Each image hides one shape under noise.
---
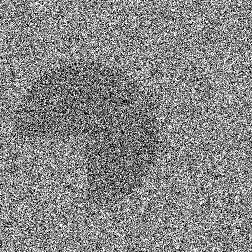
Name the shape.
disc with a wedge cut out
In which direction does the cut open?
down and left
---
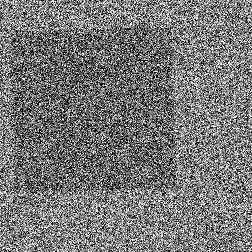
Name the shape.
square
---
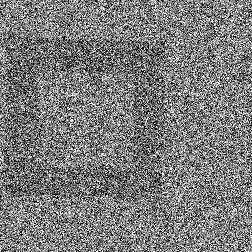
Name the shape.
square frame
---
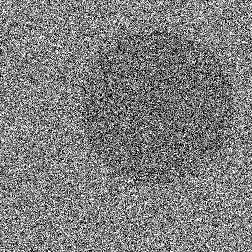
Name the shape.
disc
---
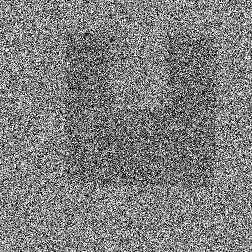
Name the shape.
square with a notch
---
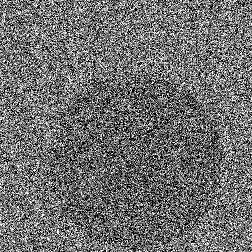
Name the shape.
disc
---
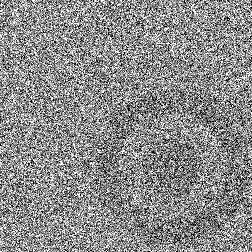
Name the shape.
bullseye
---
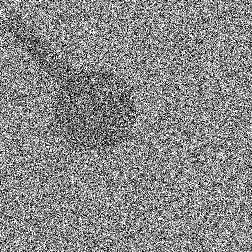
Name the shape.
lollipop
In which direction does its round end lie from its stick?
down and right
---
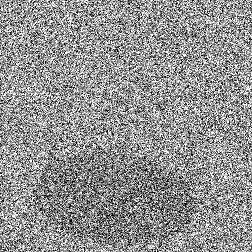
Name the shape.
ellipse
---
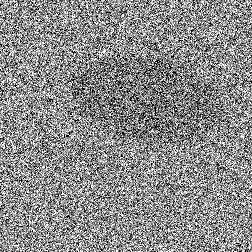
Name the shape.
ellipse
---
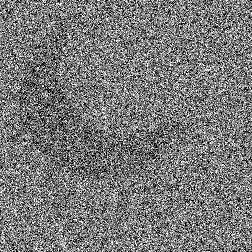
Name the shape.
crescent
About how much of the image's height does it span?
two thirds
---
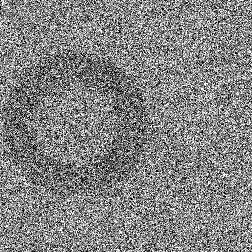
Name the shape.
ring
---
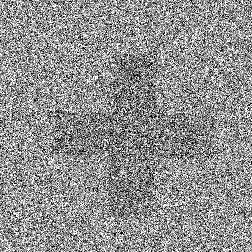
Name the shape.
cross
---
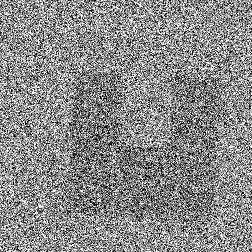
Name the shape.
square with a notch
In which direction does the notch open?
up
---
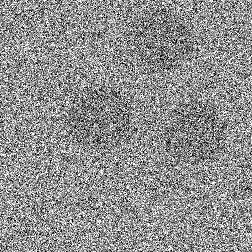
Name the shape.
three dots
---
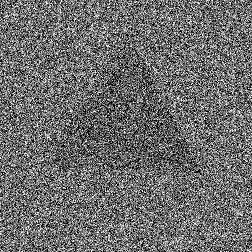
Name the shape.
triangle
